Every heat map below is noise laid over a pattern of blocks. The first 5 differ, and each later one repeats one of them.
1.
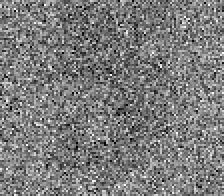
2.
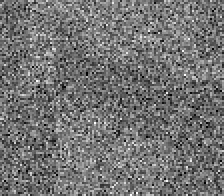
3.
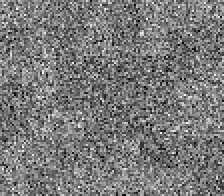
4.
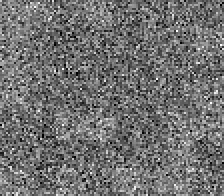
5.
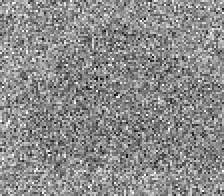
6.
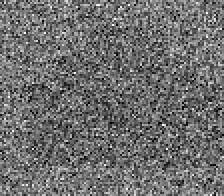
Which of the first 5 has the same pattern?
5
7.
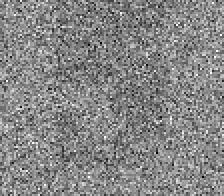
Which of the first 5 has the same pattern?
1
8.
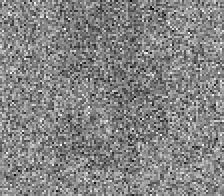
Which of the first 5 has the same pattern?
1
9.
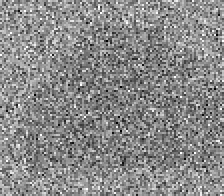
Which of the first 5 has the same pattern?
5
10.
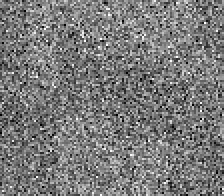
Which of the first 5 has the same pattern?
2
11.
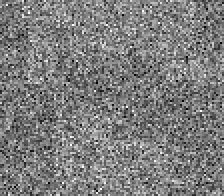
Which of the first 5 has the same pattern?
2
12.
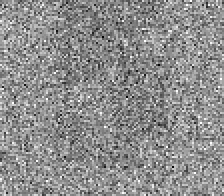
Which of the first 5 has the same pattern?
1
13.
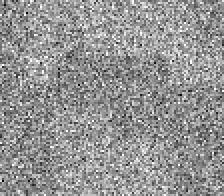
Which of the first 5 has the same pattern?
2
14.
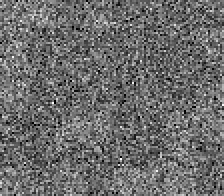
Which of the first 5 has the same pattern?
4
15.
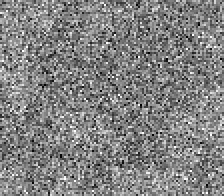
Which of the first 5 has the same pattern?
4
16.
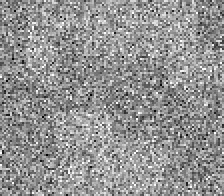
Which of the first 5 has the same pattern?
2
